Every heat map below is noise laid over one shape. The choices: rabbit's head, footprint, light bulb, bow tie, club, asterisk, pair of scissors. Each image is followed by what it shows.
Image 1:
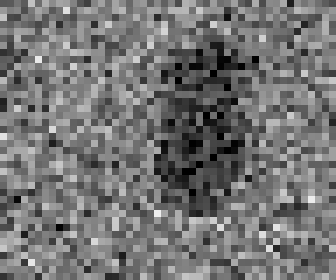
footprint
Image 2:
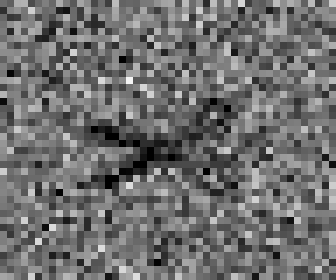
pair of scissors
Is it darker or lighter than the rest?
darker
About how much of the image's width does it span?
half
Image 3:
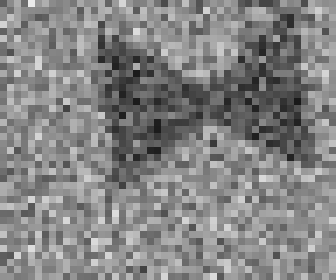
bow tie
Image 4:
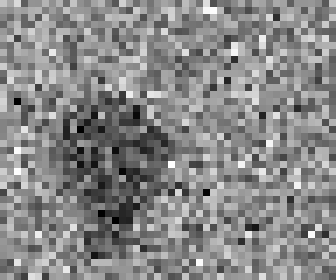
light bulb
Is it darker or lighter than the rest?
darker
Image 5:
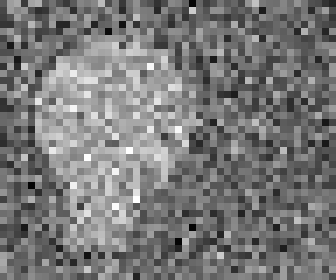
light bulb
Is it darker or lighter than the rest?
lighter
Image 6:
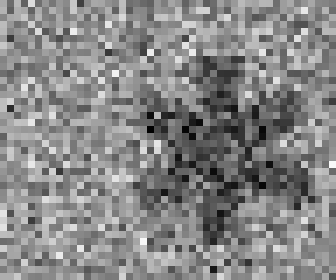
asterisk
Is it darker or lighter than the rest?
darker
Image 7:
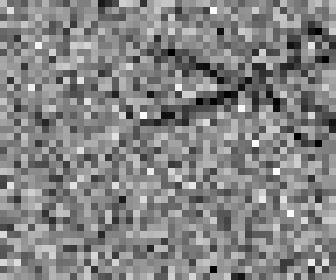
pair of scissors
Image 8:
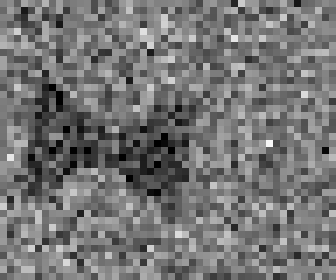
bow tie
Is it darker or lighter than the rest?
darker
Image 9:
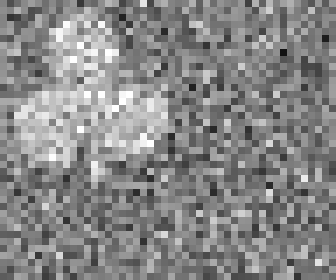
club
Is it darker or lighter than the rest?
lighter
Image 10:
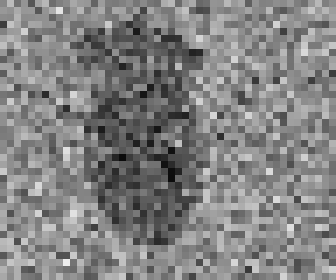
footprint
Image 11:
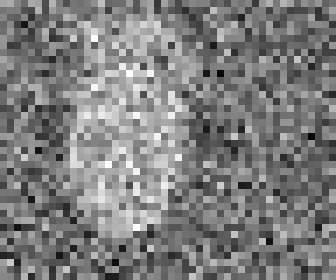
footprint
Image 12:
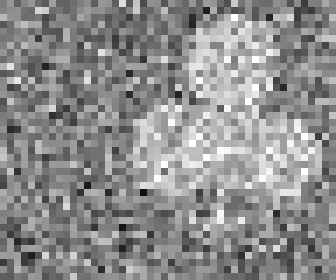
club
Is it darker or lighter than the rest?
lighter
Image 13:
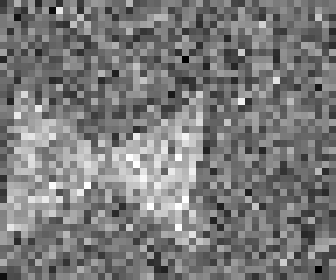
bow tie
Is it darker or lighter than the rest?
lighter
